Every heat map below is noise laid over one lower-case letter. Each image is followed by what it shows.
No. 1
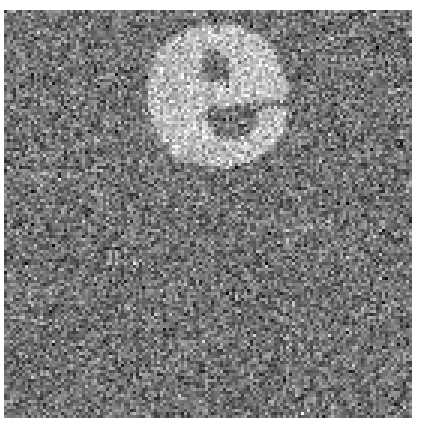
e
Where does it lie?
top middle
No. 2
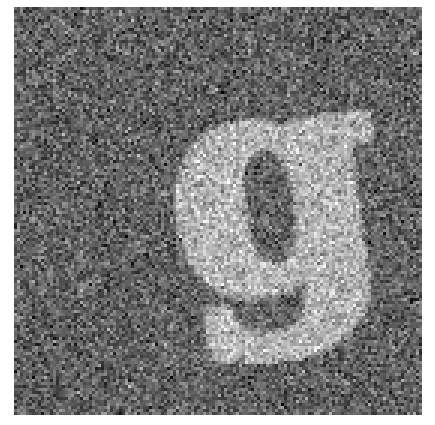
g
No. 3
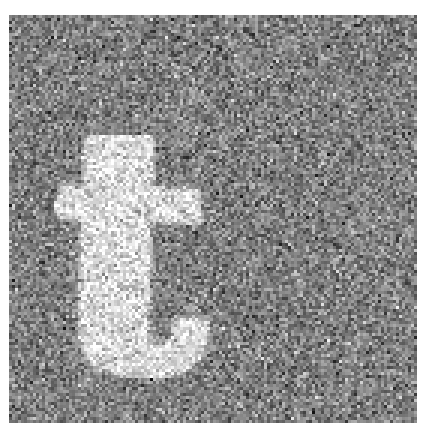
t
